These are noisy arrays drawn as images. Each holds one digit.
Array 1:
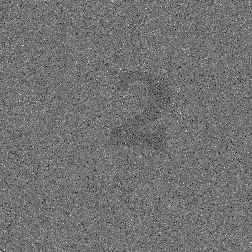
2
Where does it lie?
centre
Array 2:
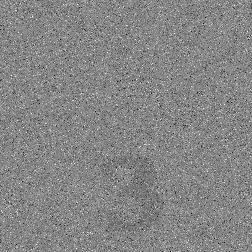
3
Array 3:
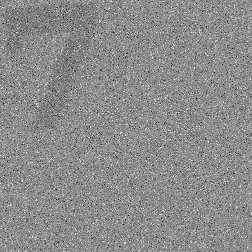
7
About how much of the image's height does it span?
half
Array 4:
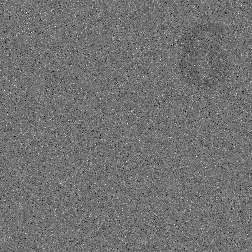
6
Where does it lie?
top right
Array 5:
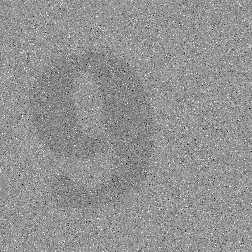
9
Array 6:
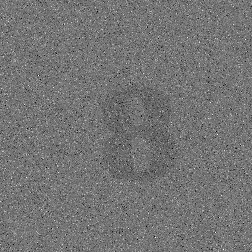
8
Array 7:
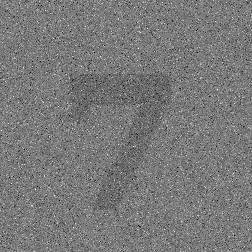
7
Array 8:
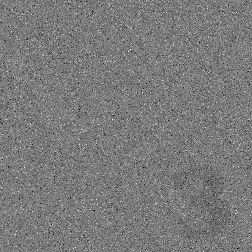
3
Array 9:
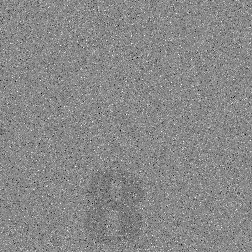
8
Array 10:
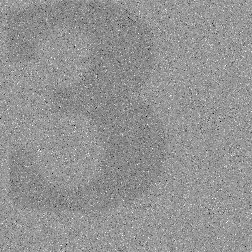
3
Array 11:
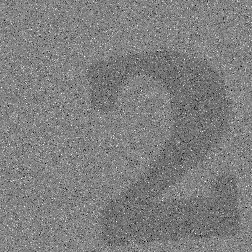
2
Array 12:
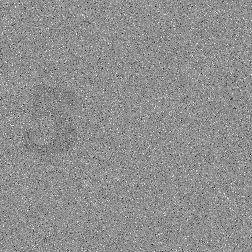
5
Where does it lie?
middle left
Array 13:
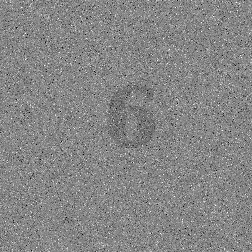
6
